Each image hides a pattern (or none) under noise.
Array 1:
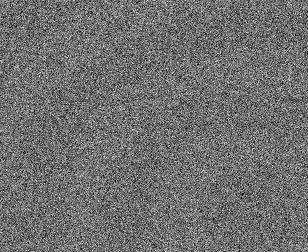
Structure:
rings round one point
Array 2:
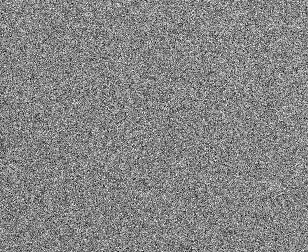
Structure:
a smooth slope
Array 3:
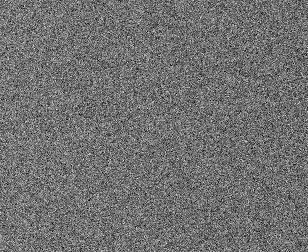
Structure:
a smooth slope
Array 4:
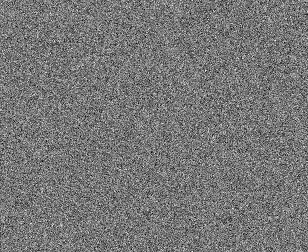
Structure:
only noise
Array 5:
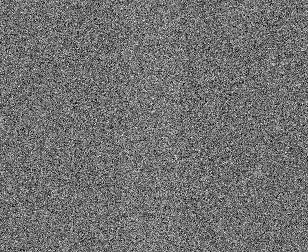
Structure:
one vertical stripe
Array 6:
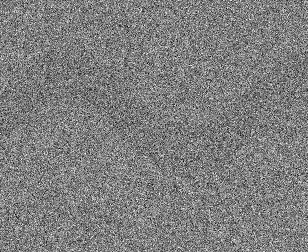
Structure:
a wavy band
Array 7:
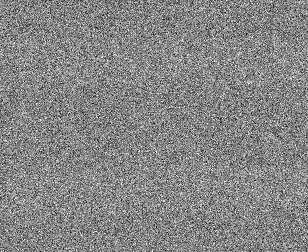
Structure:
horizontal stripes
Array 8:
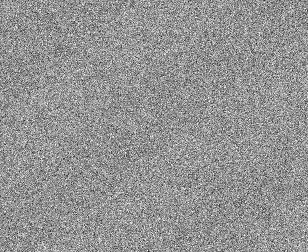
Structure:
diagonal stripes
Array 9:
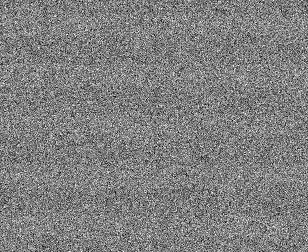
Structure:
horizontal stripes
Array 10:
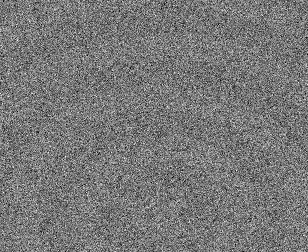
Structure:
rings round one point
